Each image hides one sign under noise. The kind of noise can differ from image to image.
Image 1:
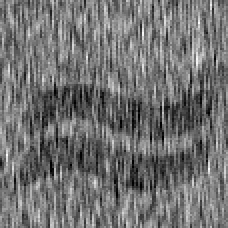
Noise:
streaked along the columns
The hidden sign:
approximately sign
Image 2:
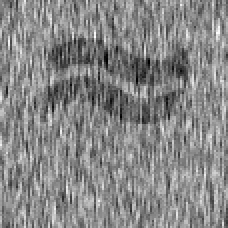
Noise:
streaked along the columns
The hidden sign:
approximately sign
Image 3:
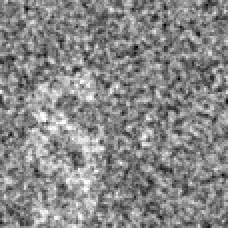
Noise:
blotchy
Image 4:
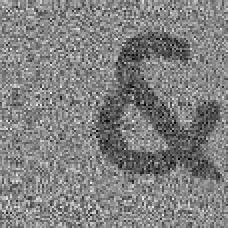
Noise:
low rank plus noise
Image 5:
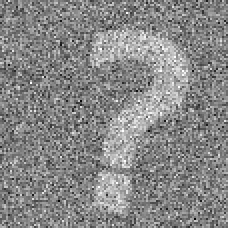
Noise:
independent entries
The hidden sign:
question mark
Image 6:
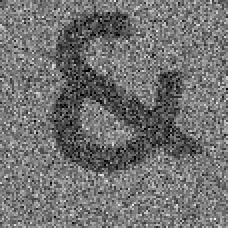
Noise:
independent entries
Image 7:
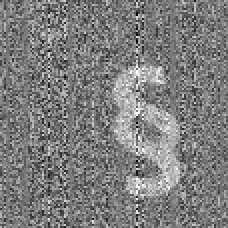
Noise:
columns of uneven size
